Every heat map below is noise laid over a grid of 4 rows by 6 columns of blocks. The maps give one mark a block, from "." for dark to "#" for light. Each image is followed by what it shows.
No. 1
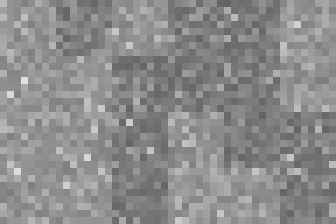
#.#..#
##...#
##.#..
##.##.
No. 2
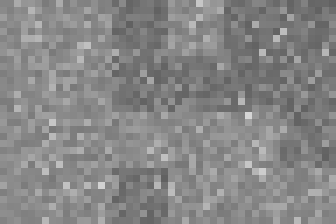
##.#..
##....
#####.
##.###
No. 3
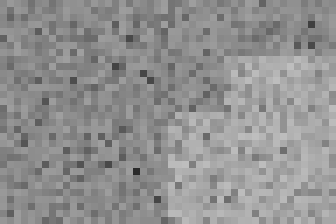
......
....##
...###
...###
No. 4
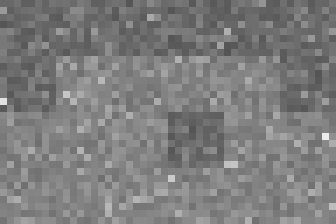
......
.####.
###.##
######
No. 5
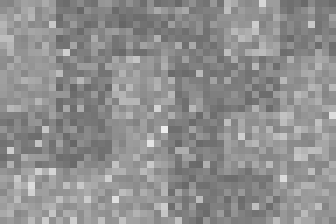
#...#.
#.#..#
..#.##
###..#
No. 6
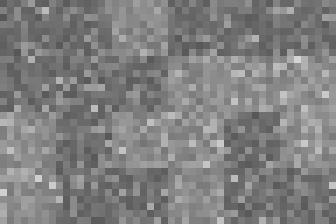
..#...
...###
#.##.#
#..#..
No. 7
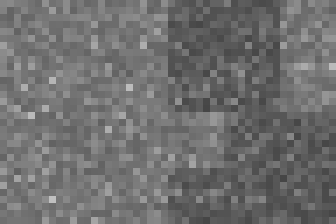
###..#
###..#
####..
###...
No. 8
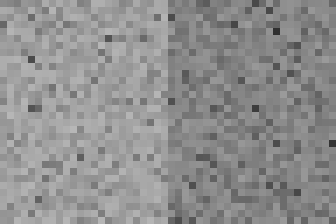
###...
###...
###...
###...
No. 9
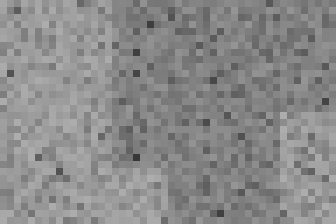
##....
##....
##...#
###..#
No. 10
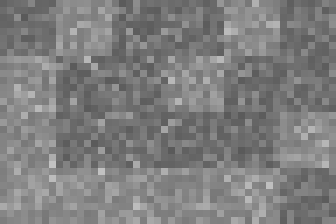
.#..#.
#..#..
#....#
#####.
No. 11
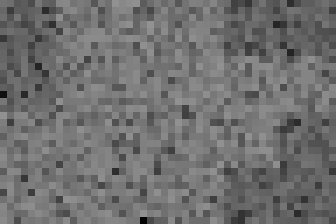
.###..
.#####
#####.
####..
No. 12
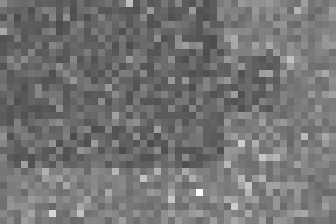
....##
.....#
....##
######
